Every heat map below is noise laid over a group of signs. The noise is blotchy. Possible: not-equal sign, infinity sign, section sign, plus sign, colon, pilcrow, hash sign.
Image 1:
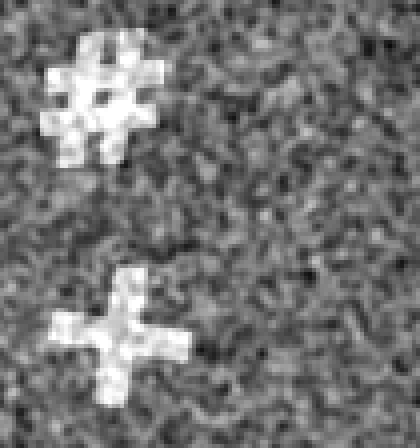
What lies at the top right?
nothing
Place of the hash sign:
top left
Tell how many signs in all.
2
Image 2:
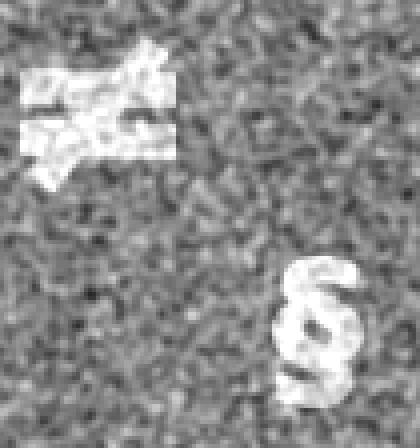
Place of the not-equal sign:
top left
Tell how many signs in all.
2
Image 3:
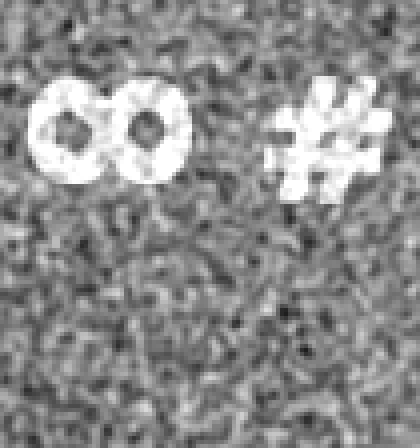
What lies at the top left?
infinity sign
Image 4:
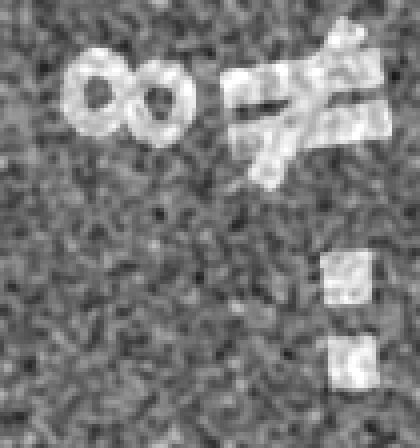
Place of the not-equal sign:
top right
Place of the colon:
bottom right
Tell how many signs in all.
3
